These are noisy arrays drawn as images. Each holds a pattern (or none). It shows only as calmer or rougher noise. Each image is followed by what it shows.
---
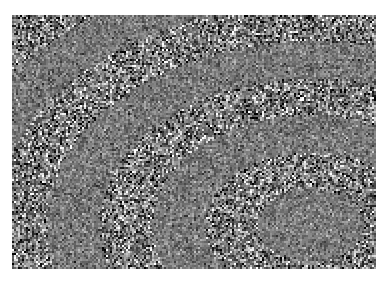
rings round one point
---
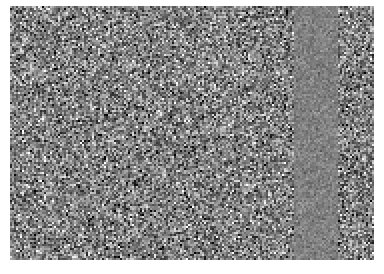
one vertical stripe
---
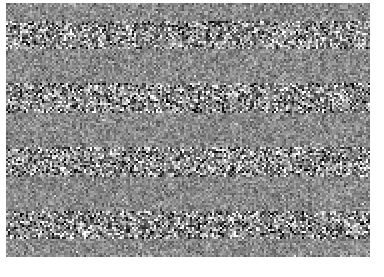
horizontal stripes
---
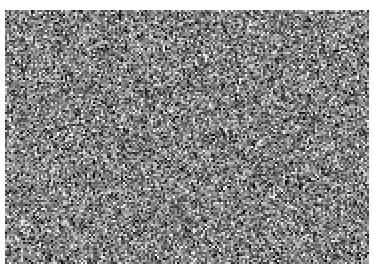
only noise
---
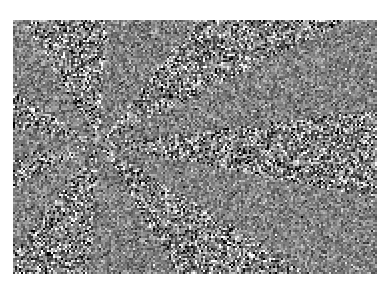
spokes from one point
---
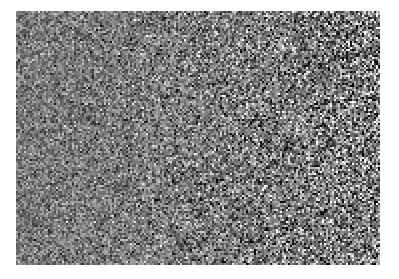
a smooth slope
